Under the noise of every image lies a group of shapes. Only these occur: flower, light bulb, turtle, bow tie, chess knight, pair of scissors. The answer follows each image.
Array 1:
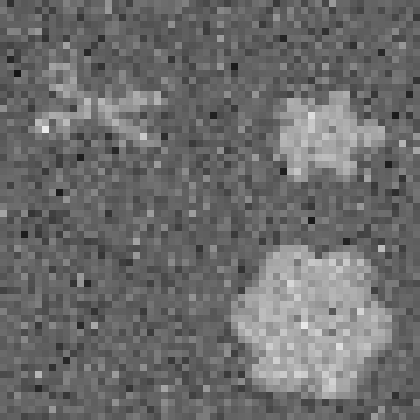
top left: pair of scissors; top right: turtle; bottom right: flower
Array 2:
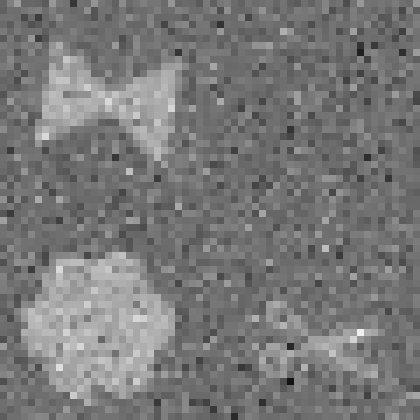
top left: bow tie; bottom left: flower; bottom right: pair of scissors
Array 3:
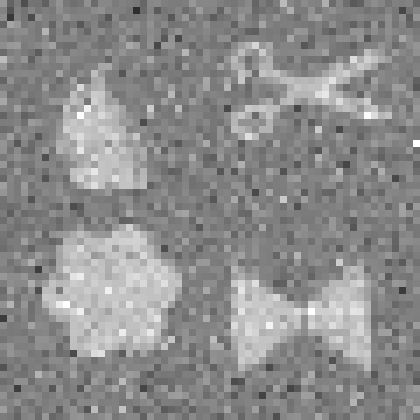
top left: chess knight; top right: pair of scissors; bottom left: flower; bottom right: bow tie
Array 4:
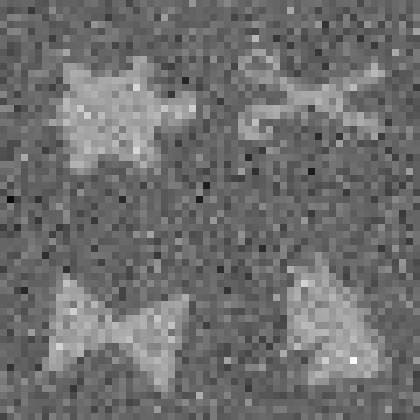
top left: turtle; top right: pair of scissors; bottom left: bow tie; bottom right: chess knight
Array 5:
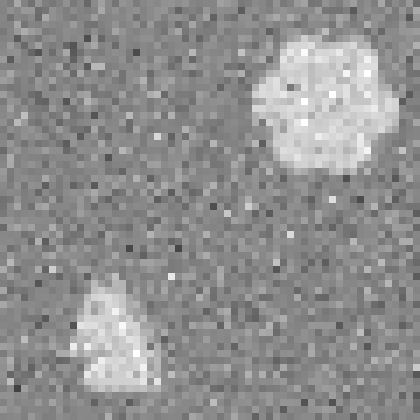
top right: flower; bottom left: chess knight
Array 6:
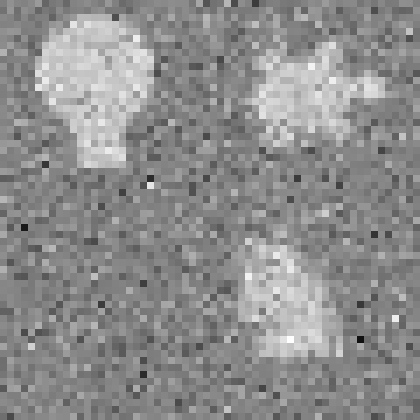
top left: light bulb; top right: turtle; bottom right: chess knight
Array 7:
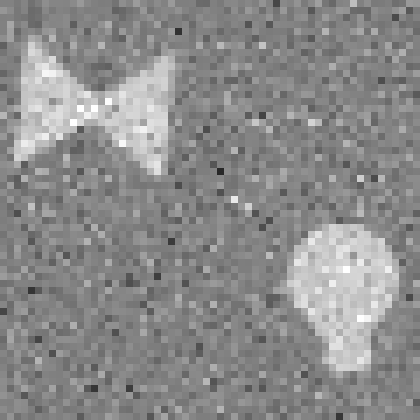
top left: bow tie; bottom right: light bulb
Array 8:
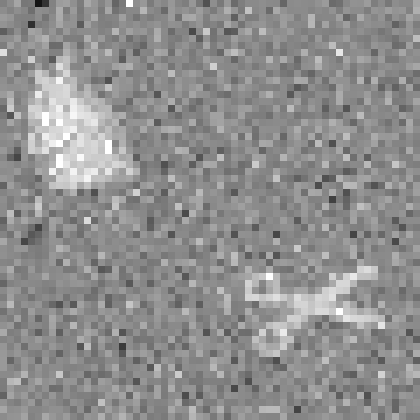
top left: chess knight; bottom right: pair of scissors
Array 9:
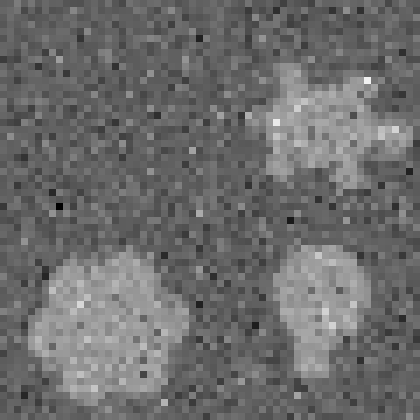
top right: turtle; bottom left: flower; bottom right: light bulb
